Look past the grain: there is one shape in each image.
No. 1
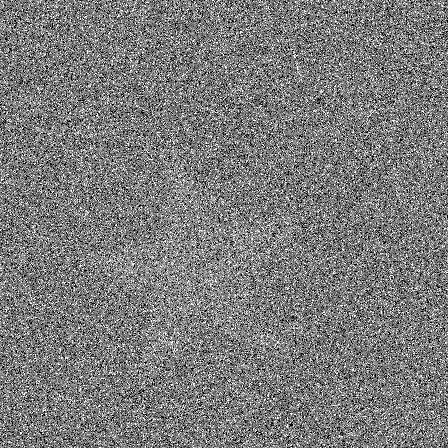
light star
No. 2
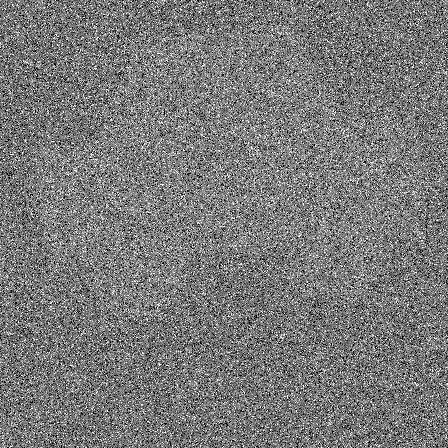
light car
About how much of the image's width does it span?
nearly all
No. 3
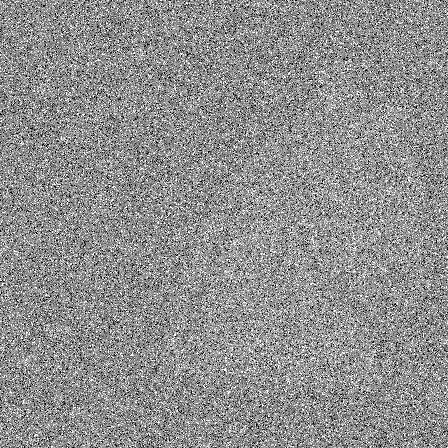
light chess knight
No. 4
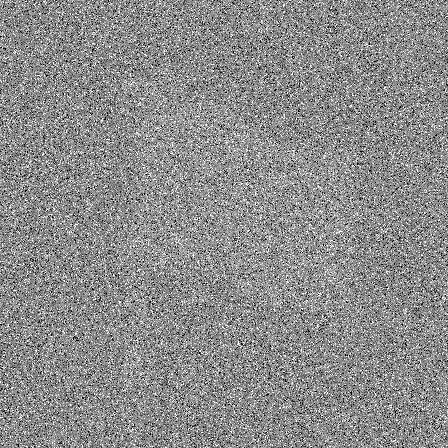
light flag
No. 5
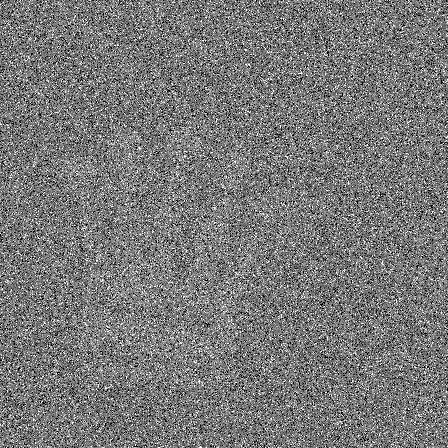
light chess queen
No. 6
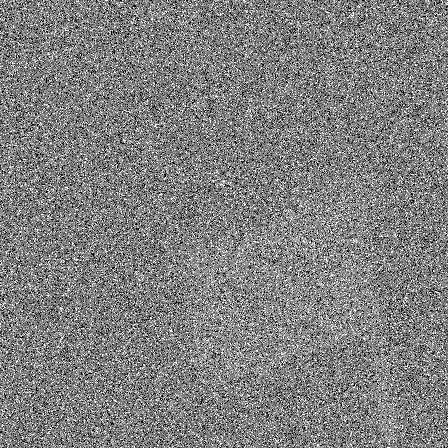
light flag
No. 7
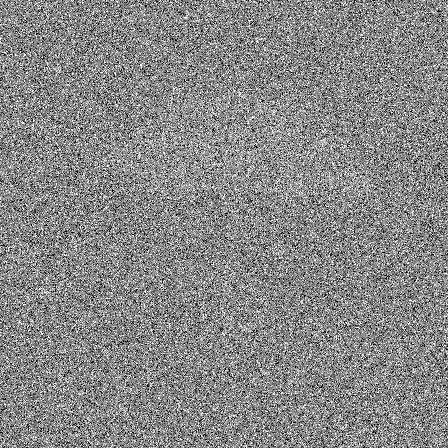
light umbrella
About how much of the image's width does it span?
two thirds
